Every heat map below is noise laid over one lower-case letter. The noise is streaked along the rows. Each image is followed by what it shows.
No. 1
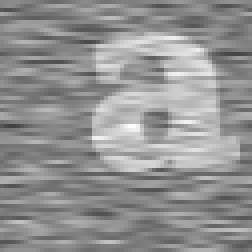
a
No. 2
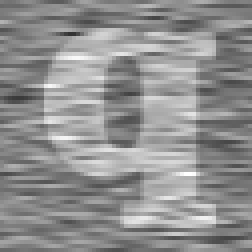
q
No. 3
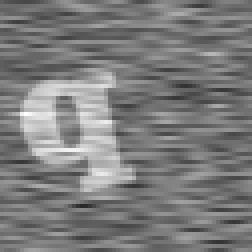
q
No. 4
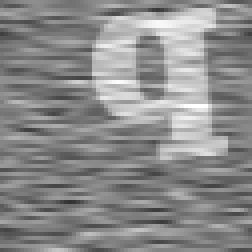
q
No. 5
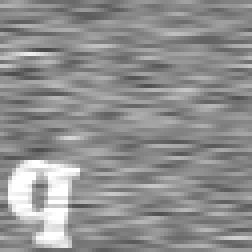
q
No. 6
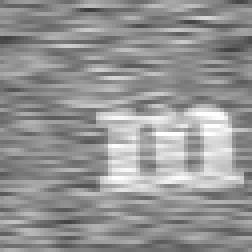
m
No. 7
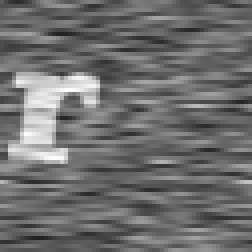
r
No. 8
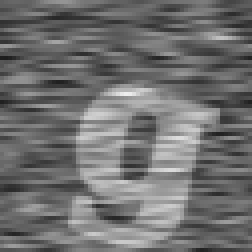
g
